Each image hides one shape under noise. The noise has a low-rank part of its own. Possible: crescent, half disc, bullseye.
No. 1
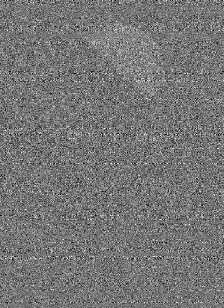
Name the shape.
half disc
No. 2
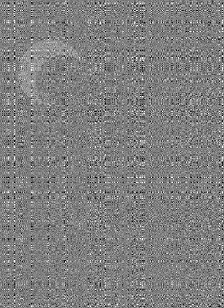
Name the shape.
crescent
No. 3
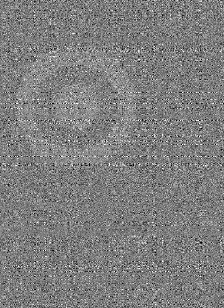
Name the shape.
bullseye
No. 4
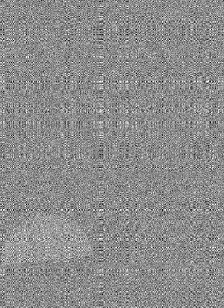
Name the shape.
half disc
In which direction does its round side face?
up
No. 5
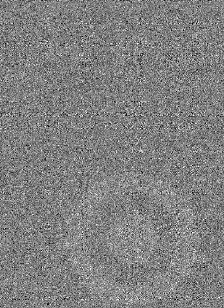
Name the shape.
bullseye
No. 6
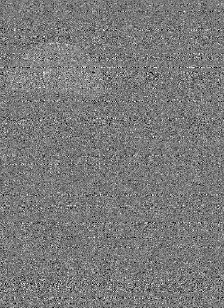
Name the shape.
half disc
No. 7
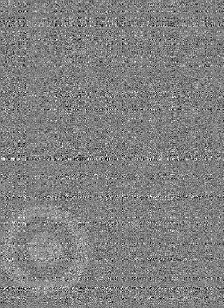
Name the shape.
bullseye
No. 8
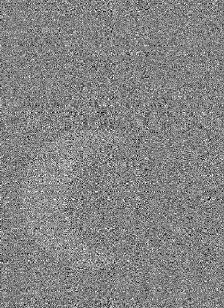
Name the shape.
crescent
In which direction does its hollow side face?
right
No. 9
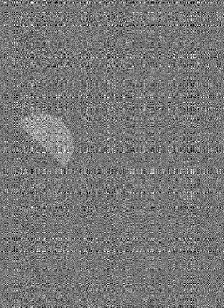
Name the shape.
half disc
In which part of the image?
middle left
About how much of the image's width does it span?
a quarter
